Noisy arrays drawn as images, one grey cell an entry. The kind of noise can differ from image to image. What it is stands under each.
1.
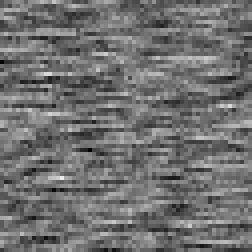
streaked along the rows
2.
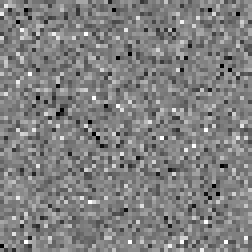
heavy tails
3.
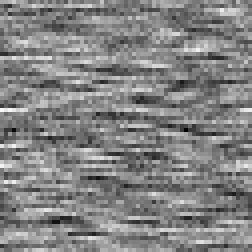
streaked along the rows
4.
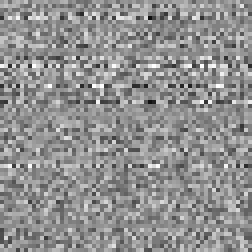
rows of uneven size
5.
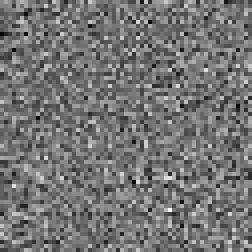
low rank plus noise
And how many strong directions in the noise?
five to eight
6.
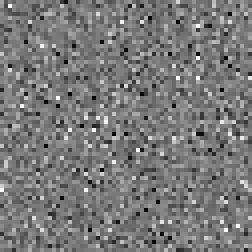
heavy tails
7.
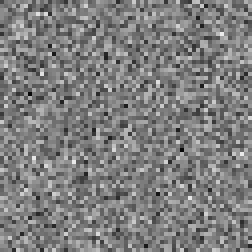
independent entries
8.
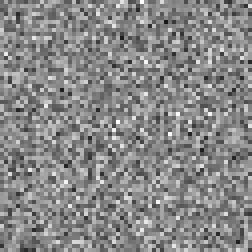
independent entries
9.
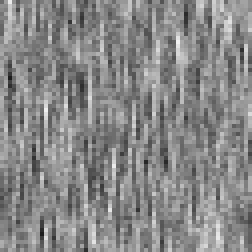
streaked along the columns
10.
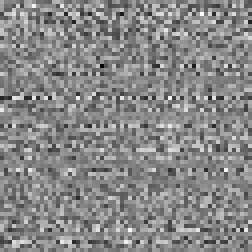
rows of uneven size
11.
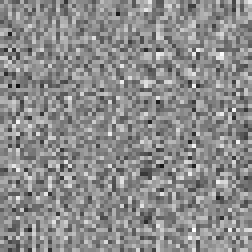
low rank plus noise
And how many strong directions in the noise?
three or four
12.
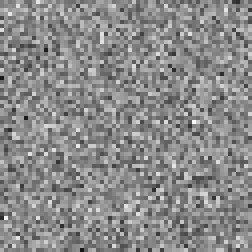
independent entries
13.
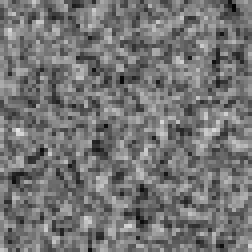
blotchy
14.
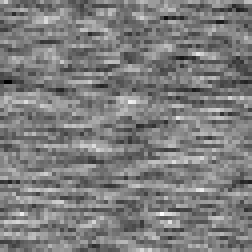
streaked along the rows
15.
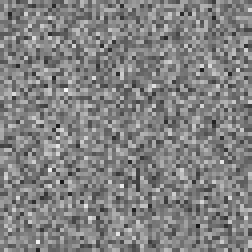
independent entries
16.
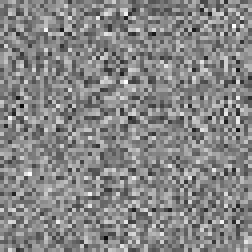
low rank plus noise
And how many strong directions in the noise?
one
